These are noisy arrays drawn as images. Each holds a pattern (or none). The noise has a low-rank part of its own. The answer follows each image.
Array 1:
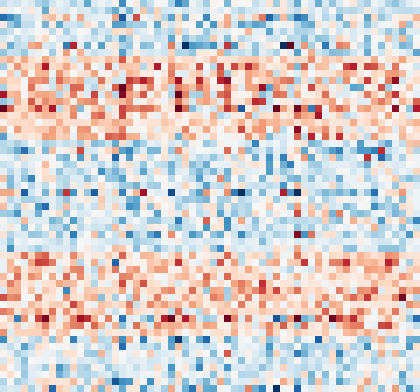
horizontal stripes
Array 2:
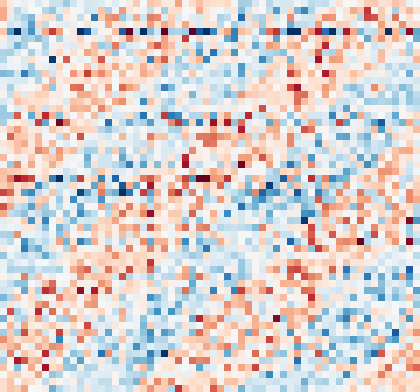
diagonal stripes
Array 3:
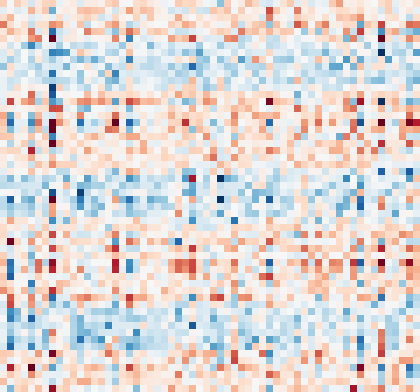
horizontal stripes
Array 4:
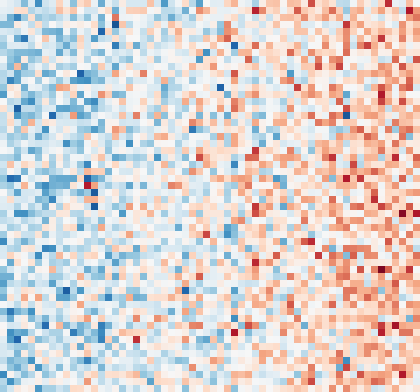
a smooth slope
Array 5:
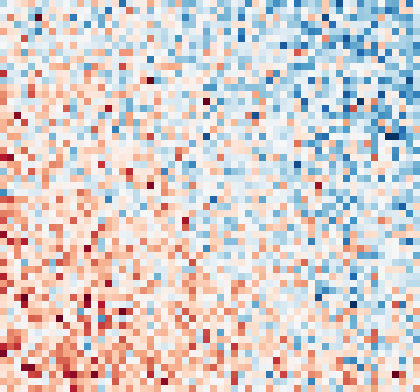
a smooth slope
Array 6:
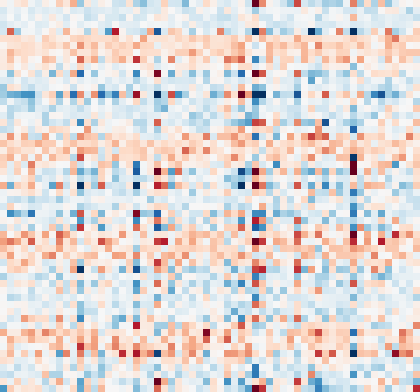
horizontal stripes
